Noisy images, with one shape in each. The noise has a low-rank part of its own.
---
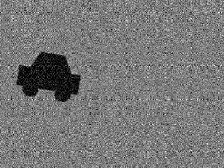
car
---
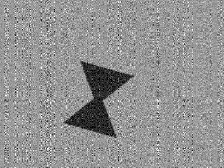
bow tie
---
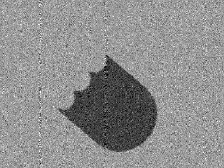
ghost
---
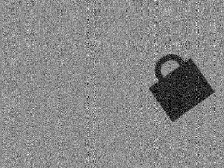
cup
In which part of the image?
middle right
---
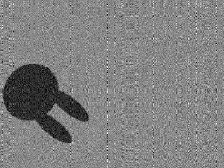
rabbit's head
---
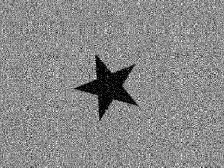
star
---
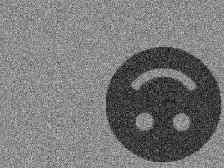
smiling face
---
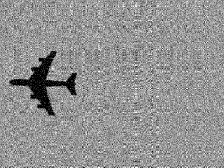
airplane
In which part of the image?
middle left
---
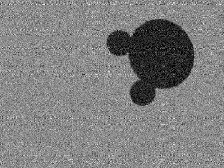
bear's head
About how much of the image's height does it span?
half
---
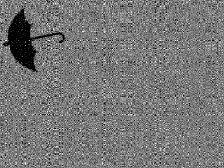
umbrella
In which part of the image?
top left
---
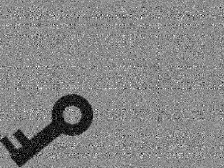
key
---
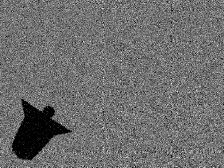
bell
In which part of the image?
bottom left
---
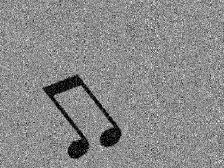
pair of musical notes
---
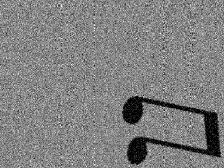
pair of musical notes
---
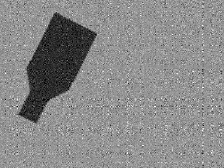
bottle
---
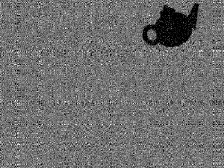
teapot
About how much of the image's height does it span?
a quarter
